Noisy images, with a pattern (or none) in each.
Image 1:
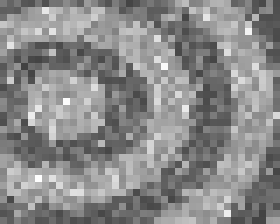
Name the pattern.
rings round one point
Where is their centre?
middle left
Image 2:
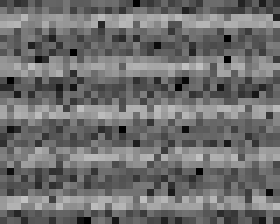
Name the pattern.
horizontal stripes
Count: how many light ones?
5
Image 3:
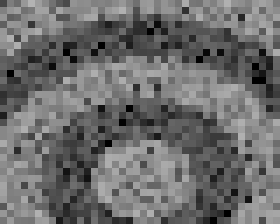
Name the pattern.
rings round one point
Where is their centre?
bottom middle
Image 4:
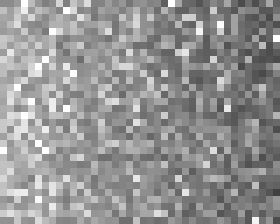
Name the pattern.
a smooth slope
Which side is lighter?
left
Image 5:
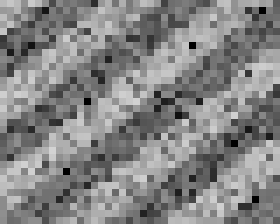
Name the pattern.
diagonal stripes
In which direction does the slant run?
bottom left to top right
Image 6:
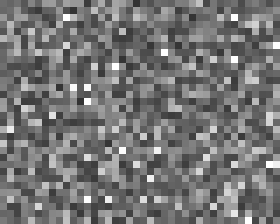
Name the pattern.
only noise
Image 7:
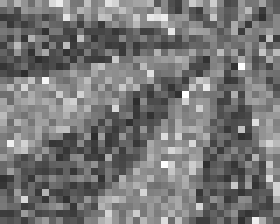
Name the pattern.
spokes from one point
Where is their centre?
top right
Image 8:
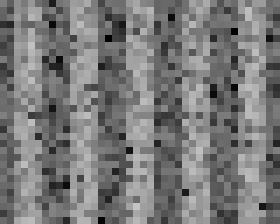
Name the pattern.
vertical stripes
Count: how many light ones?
5
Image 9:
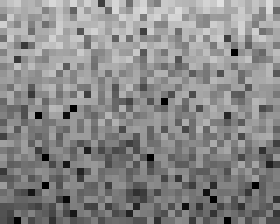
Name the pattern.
a smooth slope
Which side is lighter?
top
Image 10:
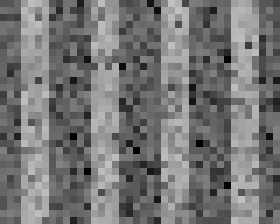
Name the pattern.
vertical stripes
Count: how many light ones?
4
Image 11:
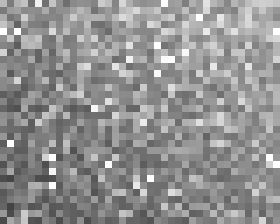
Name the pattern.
a smooth slope
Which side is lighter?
top right
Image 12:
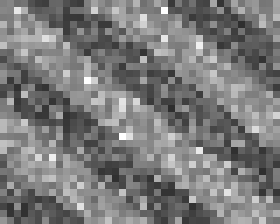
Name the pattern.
diagonal stripes
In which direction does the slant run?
top left to bottom right
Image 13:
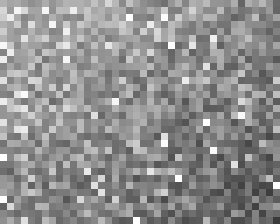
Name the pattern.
a smooth slope
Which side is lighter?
top left
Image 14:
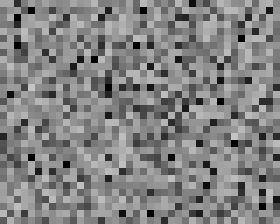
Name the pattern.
only noise
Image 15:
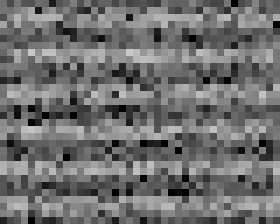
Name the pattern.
horizontal stripes
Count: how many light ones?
6
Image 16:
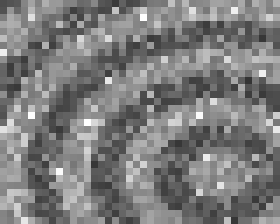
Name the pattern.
rings round one point
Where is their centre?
bottom right
